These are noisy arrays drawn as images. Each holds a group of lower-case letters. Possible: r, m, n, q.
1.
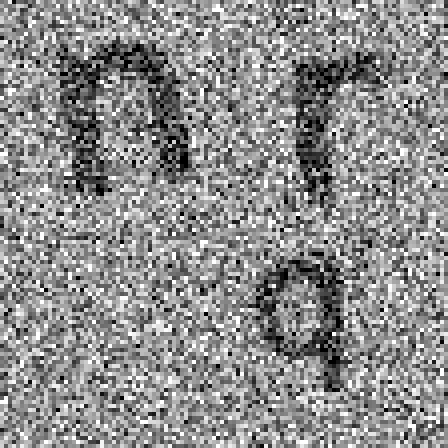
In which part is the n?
top left
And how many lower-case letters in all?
3
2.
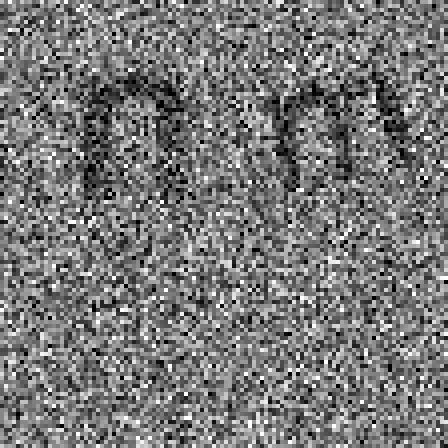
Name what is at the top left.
n
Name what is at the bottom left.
nothing
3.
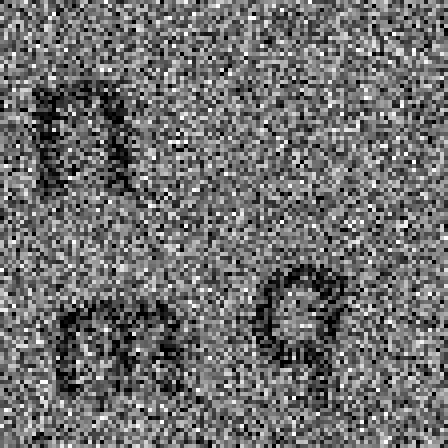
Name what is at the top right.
nothing
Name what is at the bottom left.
m
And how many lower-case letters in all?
3
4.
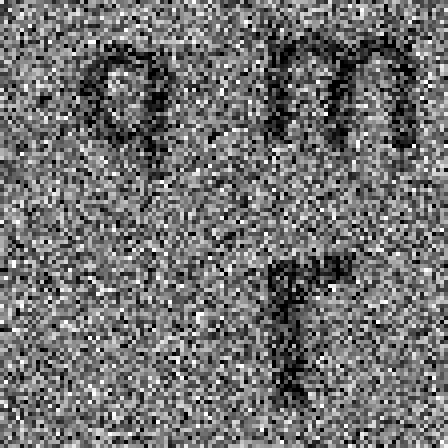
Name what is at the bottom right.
r
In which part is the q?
top left
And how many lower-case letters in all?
3
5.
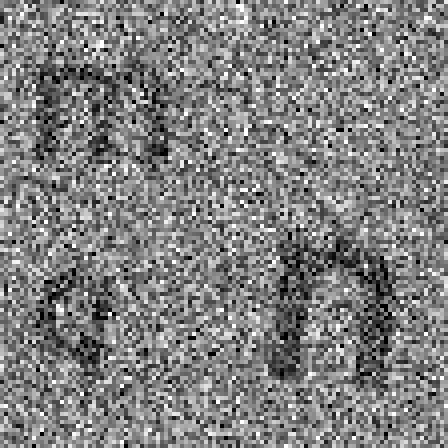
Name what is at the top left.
m
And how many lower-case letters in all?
3
